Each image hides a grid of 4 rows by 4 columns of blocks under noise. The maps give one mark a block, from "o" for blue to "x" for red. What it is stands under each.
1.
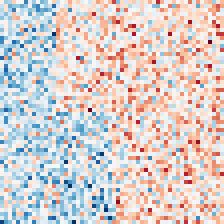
o x x x
o x x x
o o x x
o o x x
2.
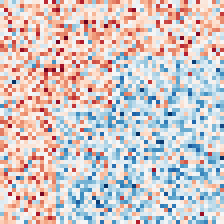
x x x x
x x o o
x o o o
x o o o
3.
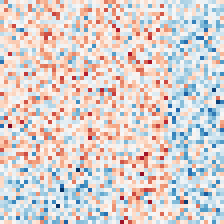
x x x o
x x x o
x x x o
o o x o
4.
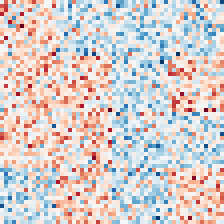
x o o o
x x o x
x x o o
o x o x
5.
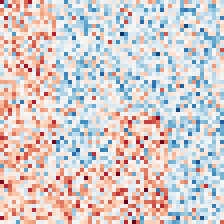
x o o o
x o o o
x o x o
x x x o
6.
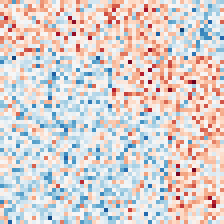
x x x o
o o x x
o o o x
o o o x
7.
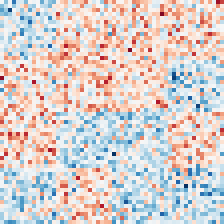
o x x x
x x x o
x o o x
o x o o
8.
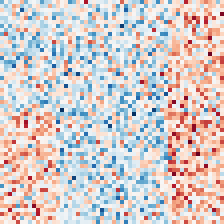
o o o x
o o o x
x o o x
x o o x
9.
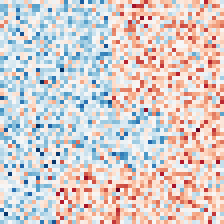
o o x x
o o x x
o o o x
o x x x
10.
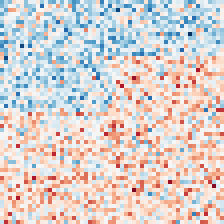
o o o o
o o x x
x x x x
x x x x
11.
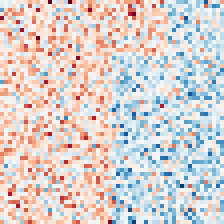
x x x o
x x o o
x x o o
x x o o
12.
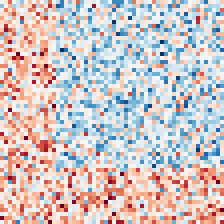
x o o o
x o o o
x o o o
x x x x
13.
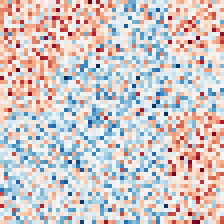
x x o x
x o o o
o o o x
o o o x
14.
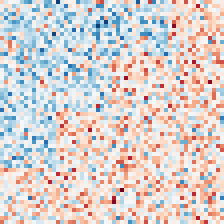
o o o x
o o x x
o x x x
x x x x
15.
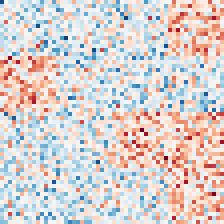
o o o x
x o o o
o o x x
o o o x
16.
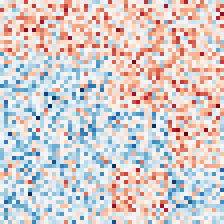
x x x x
o o x x
o o o x
o o x o
